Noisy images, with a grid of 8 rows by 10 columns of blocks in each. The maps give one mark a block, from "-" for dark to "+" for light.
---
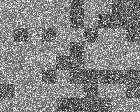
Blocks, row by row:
+ + + + + - + + - -
+ + + + + - + - - -
+ - + - + + - + + -
+ + + + + - + + + +
+ + + + - - + + + +
+ + + - + - - - - -
- + + + + + - + + -
+ + + + - - - - + +
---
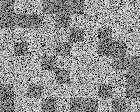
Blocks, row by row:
- + + - - - + + + +
- - - + - + + + + +
+ + + + + - + - + +
+ - + + - + + - - +
+ + + - + + + + - -
+ + + + - + + + + -
- + - + + + + - + -
- + + - + - - + - +
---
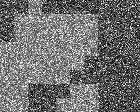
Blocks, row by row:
- - + - - - - - - -
- + + + + + + - - -
- + + + + + + - - -
+ + + + + + + - - -
+ + + + + + - - - -
+ + + + + - - - - -
+ + - - - + + - - -
+ + - - + + + - - -
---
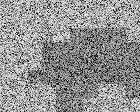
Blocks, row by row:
+ + + + + + + + + +
+ + + + + + + + + +
+ + + + + - - - - +
+ + + - - - - - - -
+ + + - - - - - - -
+ + - - - - - - - -
+ + + + - - - + + -
+ + + + - - + + + +
